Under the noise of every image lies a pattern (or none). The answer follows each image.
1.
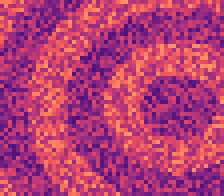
rings round one point
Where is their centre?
middle right
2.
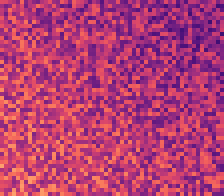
a smooth slope
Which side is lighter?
bottom left
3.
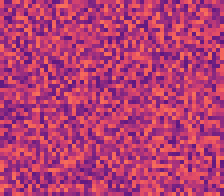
only noise
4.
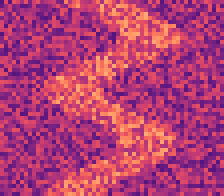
a wavy band
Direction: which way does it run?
top to bottom
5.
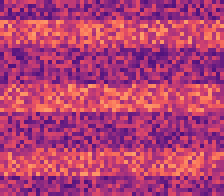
horizontal stripes
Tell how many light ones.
3
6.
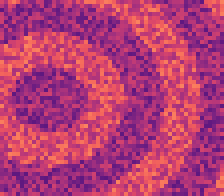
rings round one point
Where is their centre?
middle left
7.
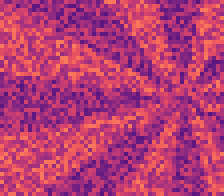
spokes from one point
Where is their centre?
middle right
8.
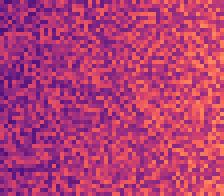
a smooth slope
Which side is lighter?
right
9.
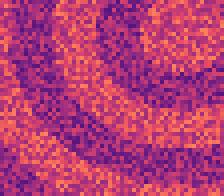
rings round one point
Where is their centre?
top right
